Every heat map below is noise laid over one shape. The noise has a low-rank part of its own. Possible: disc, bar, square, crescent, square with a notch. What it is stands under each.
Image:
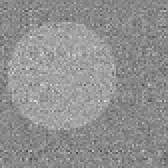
disc
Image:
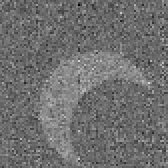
crescent
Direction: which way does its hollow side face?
down and right
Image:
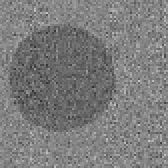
disc
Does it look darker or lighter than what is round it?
darker
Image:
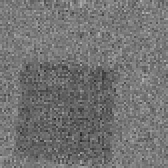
square
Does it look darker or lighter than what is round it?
darker
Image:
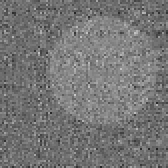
disc
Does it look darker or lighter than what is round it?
lighter
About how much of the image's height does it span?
two thirds
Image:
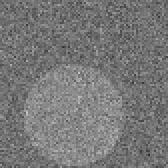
disc
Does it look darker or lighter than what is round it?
lighter
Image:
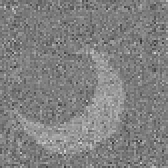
crescent
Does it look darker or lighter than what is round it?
lighter
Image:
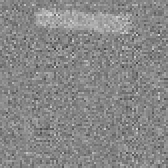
bar
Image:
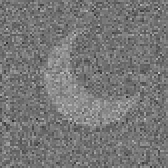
crescent
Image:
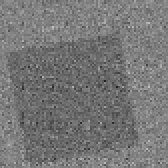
square
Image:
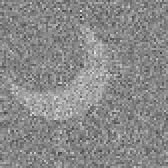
crescent
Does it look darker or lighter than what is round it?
lighter
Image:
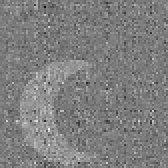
crescent
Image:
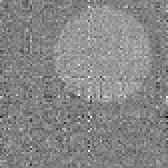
disc
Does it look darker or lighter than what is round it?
lighter
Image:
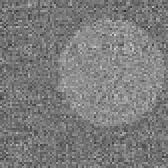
disc
